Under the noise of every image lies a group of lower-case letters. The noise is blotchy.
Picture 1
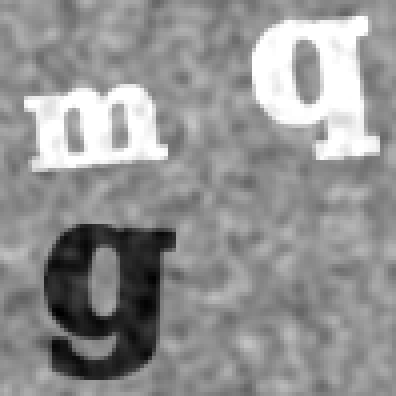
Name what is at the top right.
q
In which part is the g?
bottom left
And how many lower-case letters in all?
3
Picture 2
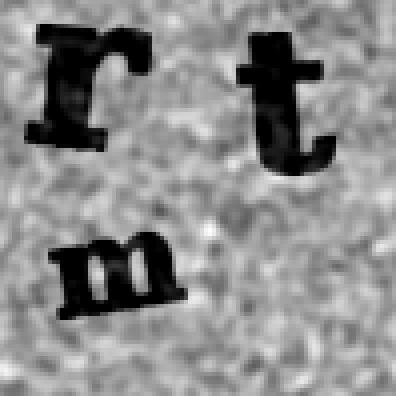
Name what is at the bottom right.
nothing
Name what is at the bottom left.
m
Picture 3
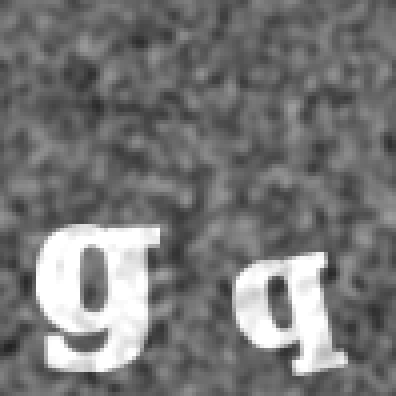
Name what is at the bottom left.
g
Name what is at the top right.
nothing
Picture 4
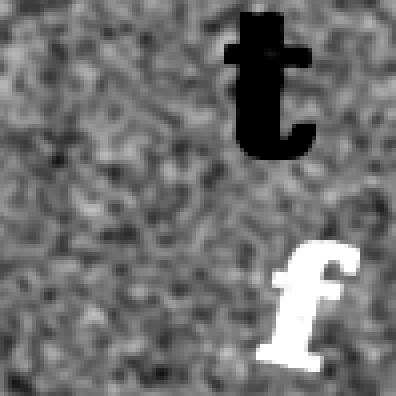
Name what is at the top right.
t
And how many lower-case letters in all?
2
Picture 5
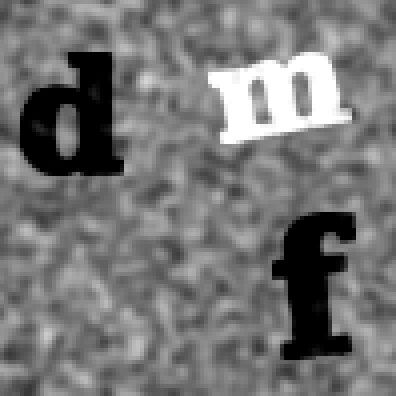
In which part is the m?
top right
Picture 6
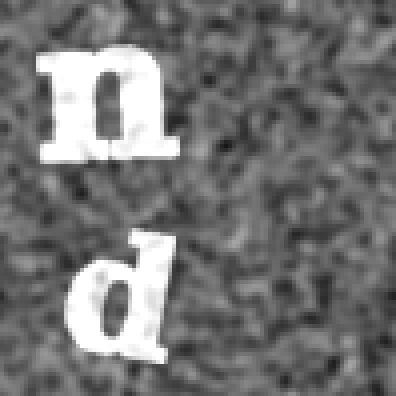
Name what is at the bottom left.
d
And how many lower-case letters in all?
2
